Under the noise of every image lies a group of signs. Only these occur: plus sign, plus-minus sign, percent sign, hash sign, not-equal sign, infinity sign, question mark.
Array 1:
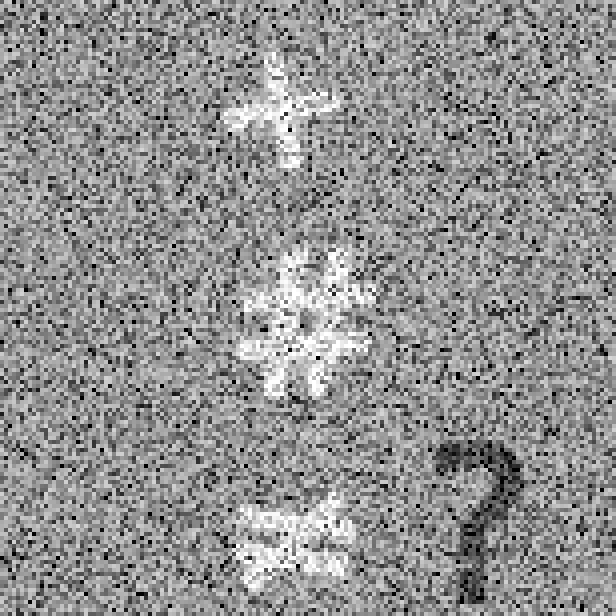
top middle: light plus sign; centre: light hash sign; bottom middle: light not-equal sign; bottom right: dark question mark
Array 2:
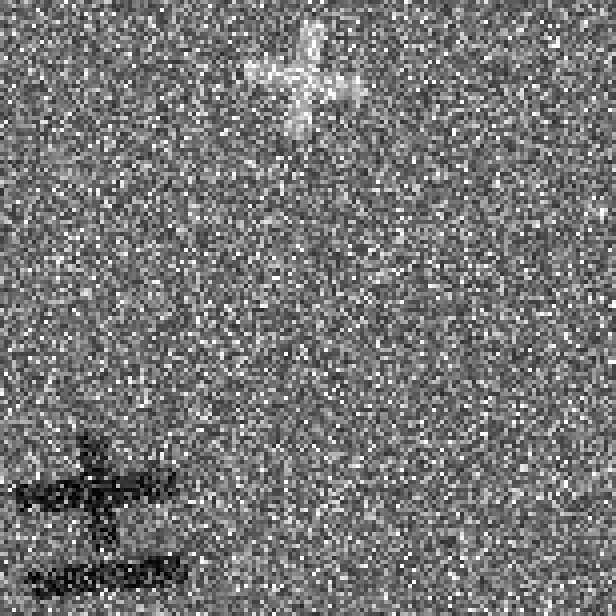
top middle: light plus sign; bottom left: dark plus-minus sign
